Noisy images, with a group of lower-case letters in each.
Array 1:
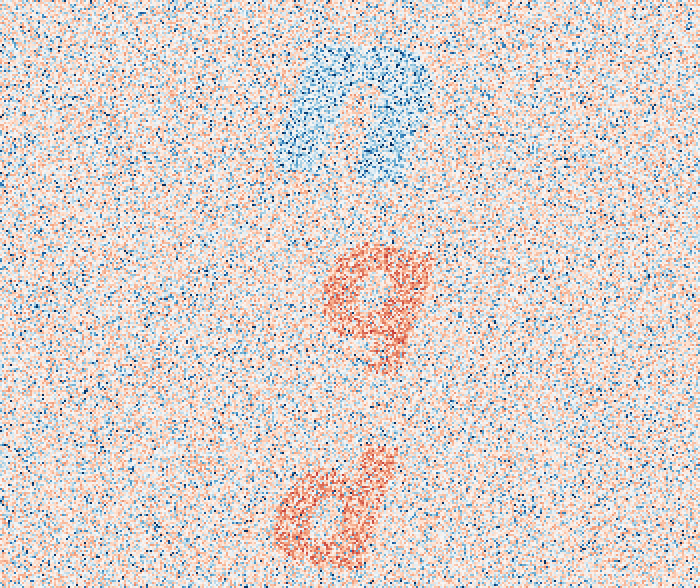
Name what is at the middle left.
nothing
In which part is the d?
bottom middle
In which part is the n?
top middle
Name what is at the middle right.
nothing
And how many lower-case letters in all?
3
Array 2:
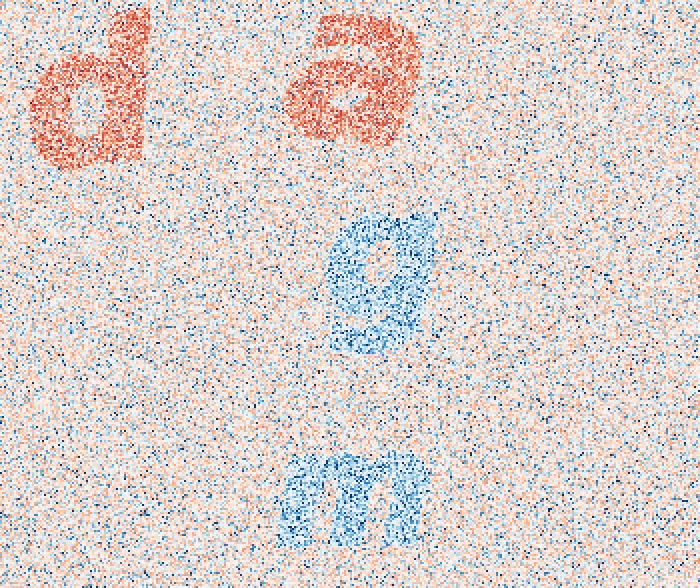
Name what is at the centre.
g
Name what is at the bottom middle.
m
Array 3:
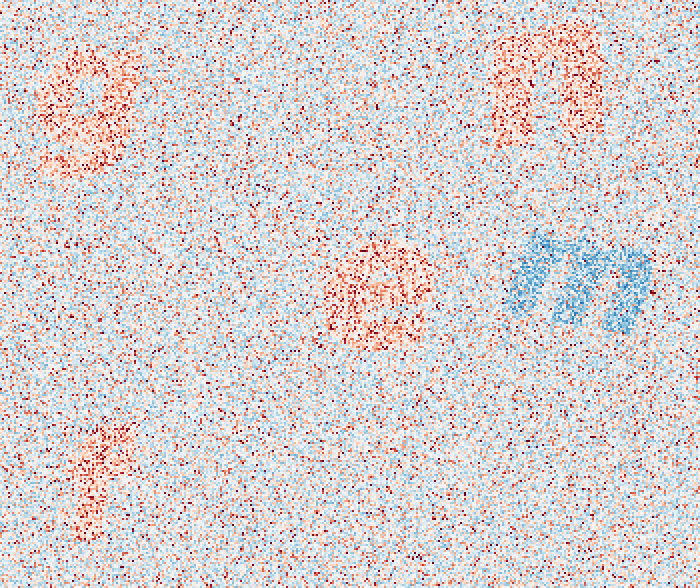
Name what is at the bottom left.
f
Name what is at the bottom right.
nothing
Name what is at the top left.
g
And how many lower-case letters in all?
5
